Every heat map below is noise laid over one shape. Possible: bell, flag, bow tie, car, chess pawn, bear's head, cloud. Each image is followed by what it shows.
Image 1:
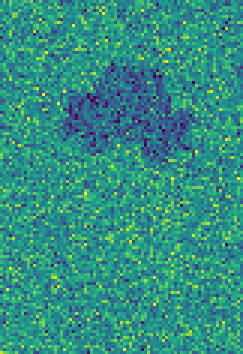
car
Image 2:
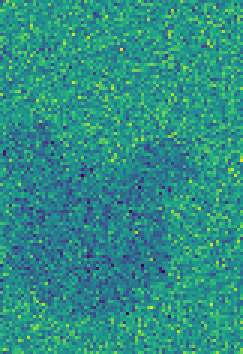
bear's head
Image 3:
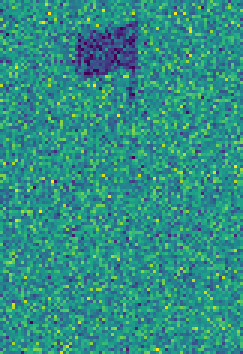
flag
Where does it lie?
top middle
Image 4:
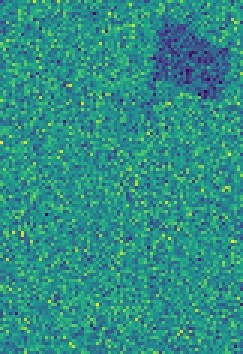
flag
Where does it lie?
top right
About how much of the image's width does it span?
a third
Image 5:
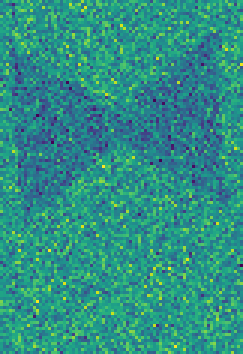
bow tie
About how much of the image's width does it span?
nearly all
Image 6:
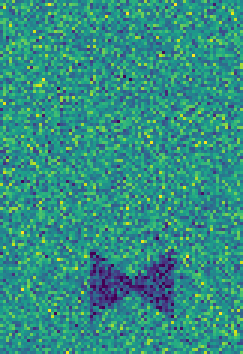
bow tie
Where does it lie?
bottom middle
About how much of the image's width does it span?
a third
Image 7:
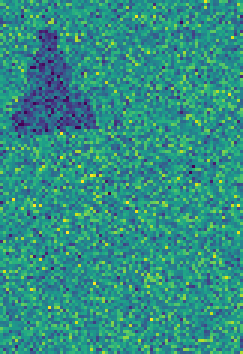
chess pawn
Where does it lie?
top left
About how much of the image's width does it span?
a third
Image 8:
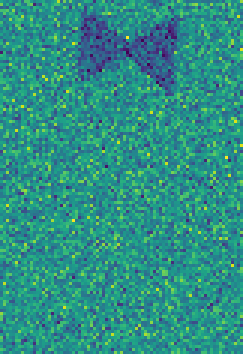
bow tie
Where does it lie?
top middle
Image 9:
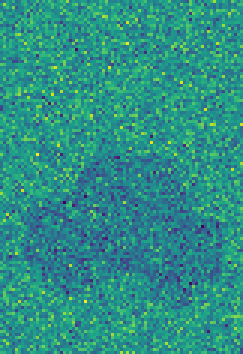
car
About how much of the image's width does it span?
nearly all
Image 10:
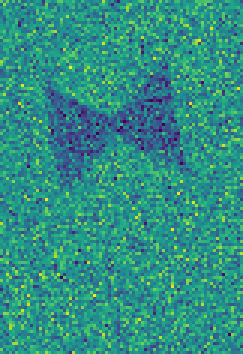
bow tie
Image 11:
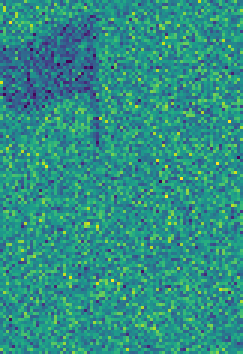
flag
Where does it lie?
top left
